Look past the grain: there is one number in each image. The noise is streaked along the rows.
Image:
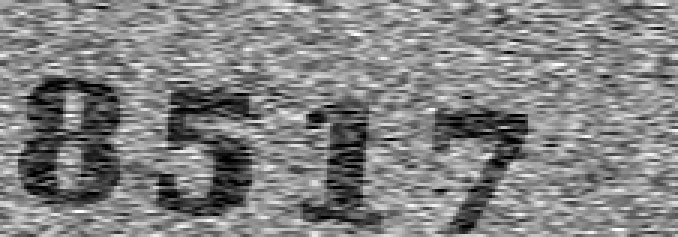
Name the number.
8517
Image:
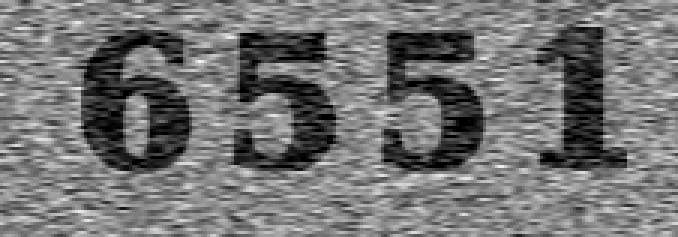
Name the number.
6551
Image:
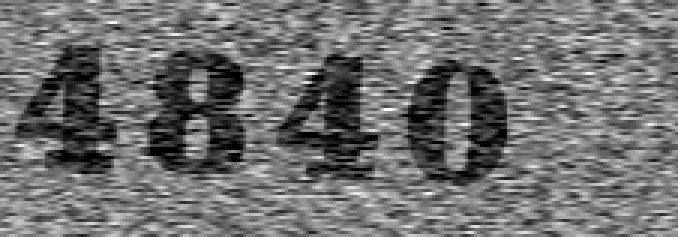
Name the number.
4840
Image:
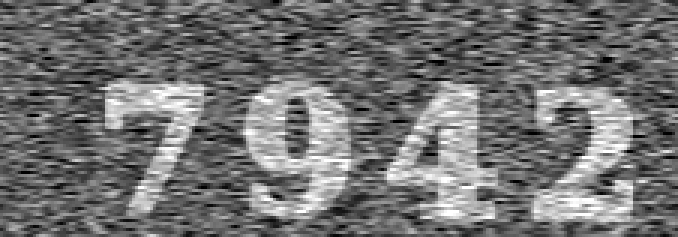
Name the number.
7942
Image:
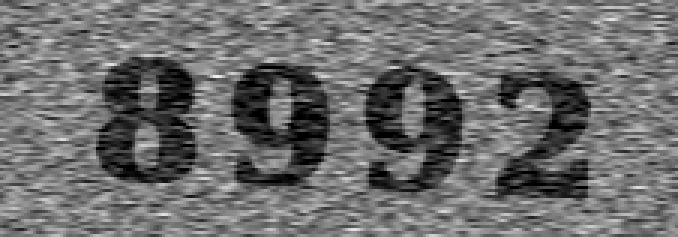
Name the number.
8992
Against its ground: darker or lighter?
darker
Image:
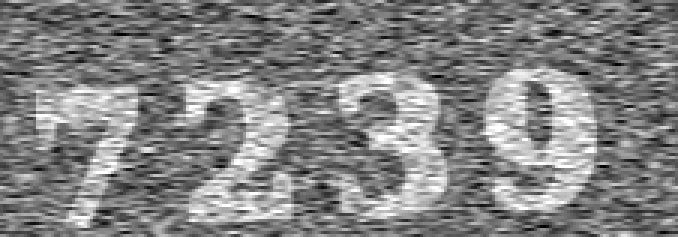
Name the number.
7239
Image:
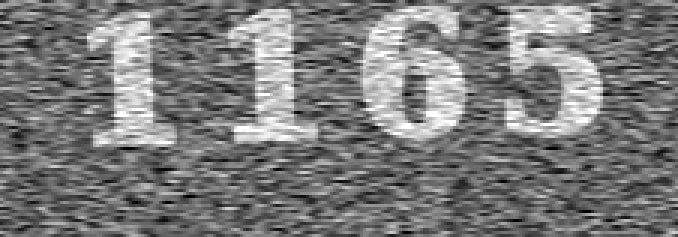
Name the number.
1165
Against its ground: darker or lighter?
lighter
